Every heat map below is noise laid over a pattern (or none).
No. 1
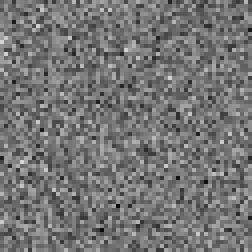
only noise
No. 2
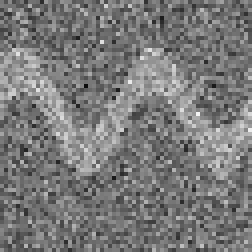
a wavy band
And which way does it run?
left to right
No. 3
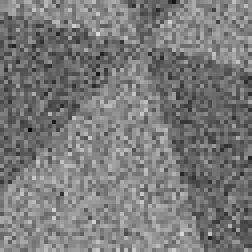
spokes from one point
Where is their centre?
top middle
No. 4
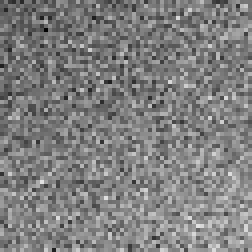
a smooth slope
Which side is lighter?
bottom right
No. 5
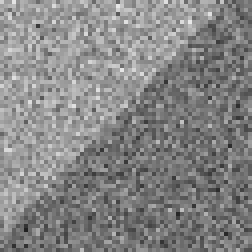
a sharp edge
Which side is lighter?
top left
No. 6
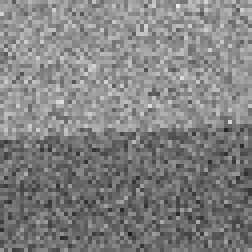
a sharp edge
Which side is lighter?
top
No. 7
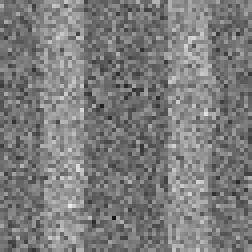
vertical stripes
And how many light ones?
2
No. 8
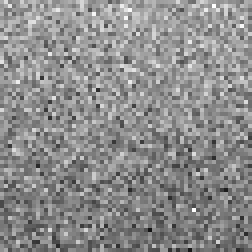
a smooth slope
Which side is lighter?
top
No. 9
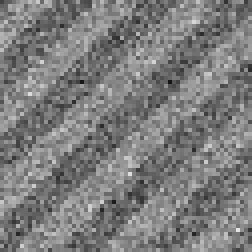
diagonal stripes
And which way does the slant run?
bottom left to top right
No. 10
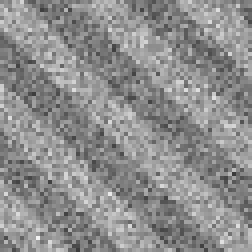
diagonal stripes
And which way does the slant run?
top left to bottom right
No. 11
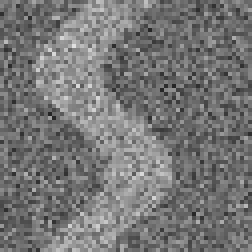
a wavy band
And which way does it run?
top to bottom
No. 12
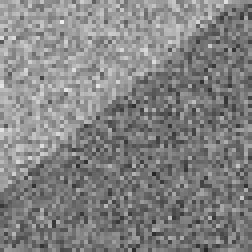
a sharp edge
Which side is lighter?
top left
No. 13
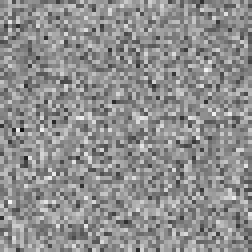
only noise
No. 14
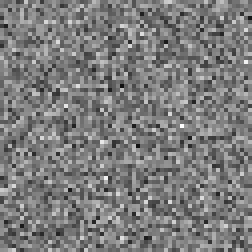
only noise
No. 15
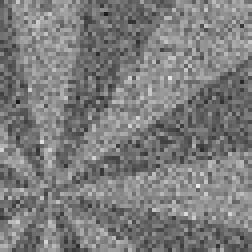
spokes from one point
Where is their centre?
bottom left
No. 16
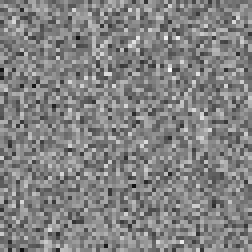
only noise
